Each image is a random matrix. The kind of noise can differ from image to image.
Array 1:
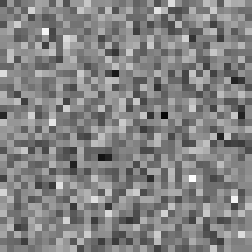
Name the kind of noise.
independent entries
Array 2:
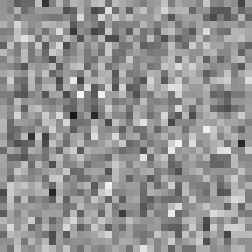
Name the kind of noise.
low rank plus noise
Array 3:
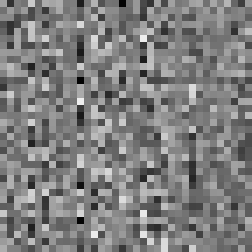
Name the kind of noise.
columns of uneven size
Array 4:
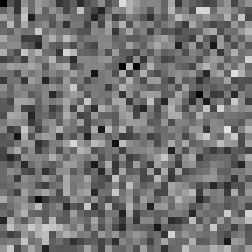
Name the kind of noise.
independent entries
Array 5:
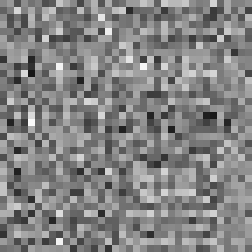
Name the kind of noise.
low rank plus noise
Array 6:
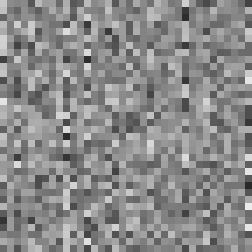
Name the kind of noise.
columns of uneven size
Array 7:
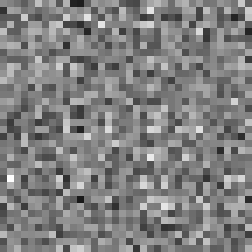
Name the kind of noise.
low rank plus noise
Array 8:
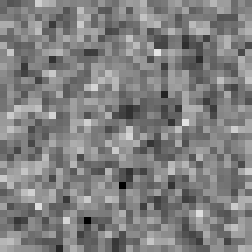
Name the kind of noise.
blotchy
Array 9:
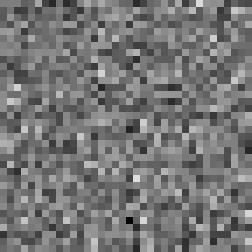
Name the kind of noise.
low rank plus noise
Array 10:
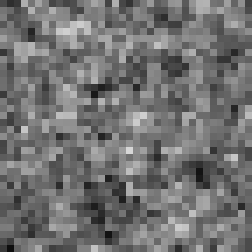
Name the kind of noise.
blotchy
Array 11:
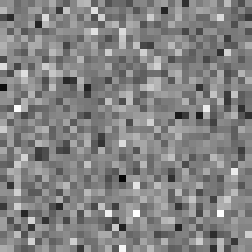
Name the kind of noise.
heavy tails
